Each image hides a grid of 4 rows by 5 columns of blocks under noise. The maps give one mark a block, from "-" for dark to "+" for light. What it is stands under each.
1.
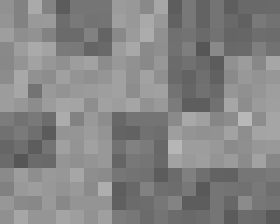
+ - + - -
+ + + - +
- + - + +
+ + - - -
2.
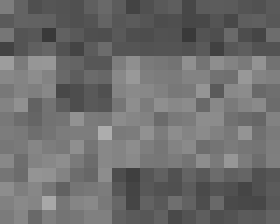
- - - - -
+ - + + +
+ + + + +
+ + - - -
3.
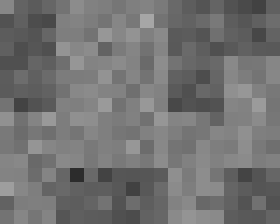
- + + - -
- + + - +
+ + + + +
+ - - + -
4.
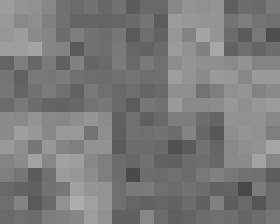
+ - - + -
- - - + +
+ + - - +
- + - - -
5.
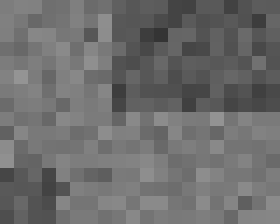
+ + - - -
+ + - - -
+ + + + +
- + + + +
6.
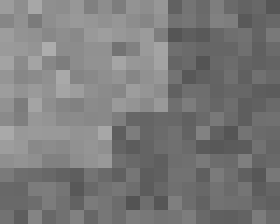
+ + + - -
+ + + - -
+ + - - -
- - - - -
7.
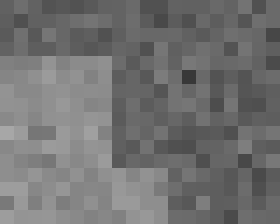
- - - - -
+ + - - -
+ + - - -
+ + + - -
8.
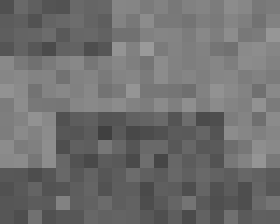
- - + + +
+ + + + +
+ - - - +
- - - - -
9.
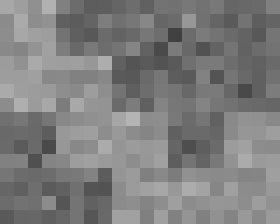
+ - - - -
+ + - - -
- + + - +
- - + + +
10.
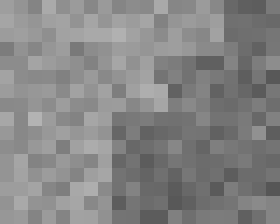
+ + + + -
+ + + - -
+ + - - -
+ + - - -
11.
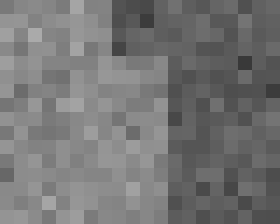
+ + - - -
+ + + - -
+ + + - -
+ + + - -
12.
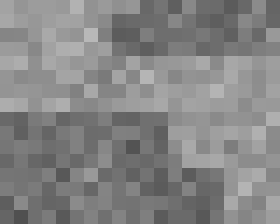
+ + - - -
+ + + + +
- - - + +
- - - - +
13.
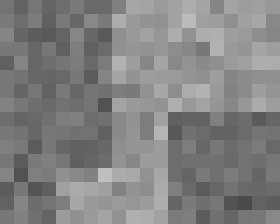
- - + + +
- - + + +
- - + - -
- + + - -
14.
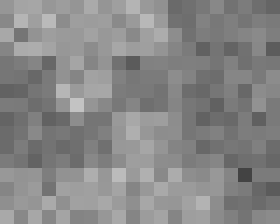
+ + + - -
- + - - -
- - + - -
+ + + + -
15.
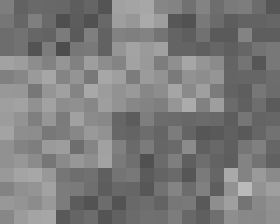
- - + - -
+ + + + -
+ + - - -
+ - - - +
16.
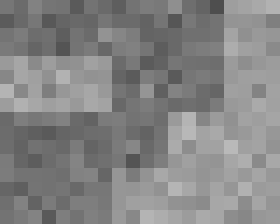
- - - - +
+ + - - +
- - - + +
- - + + +
